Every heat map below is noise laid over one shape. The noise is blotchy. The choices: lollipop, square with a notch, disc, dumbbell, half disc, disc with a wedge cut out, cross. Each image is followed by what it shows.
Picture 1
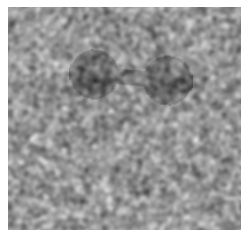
dark dumbbell
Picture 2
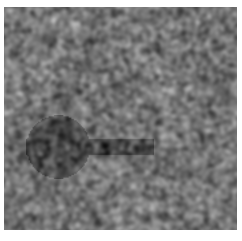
dark lollipop
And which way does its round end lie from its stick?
left
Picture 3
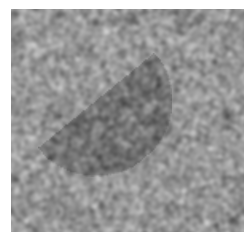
dark half disc
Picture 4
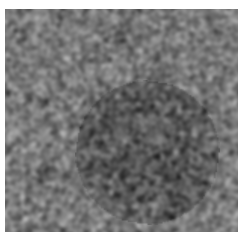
dark disc
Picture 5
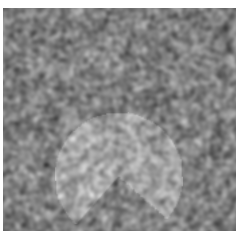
light disc with a wedge cut out
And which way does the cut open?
down
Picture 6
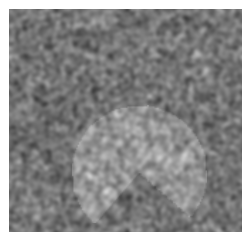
light disc with a wedge cut out
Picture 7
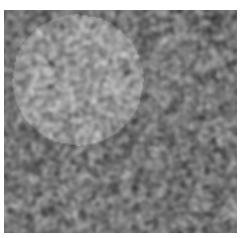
light disc
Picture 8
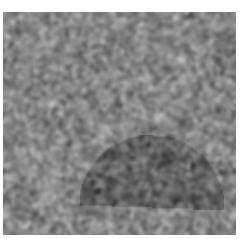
dark half disc
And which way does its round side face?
up
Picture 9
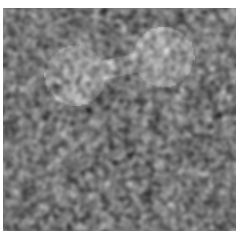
light dumbbell
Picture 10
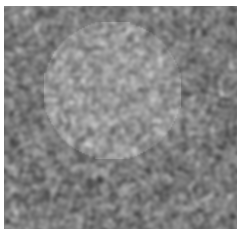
light disc
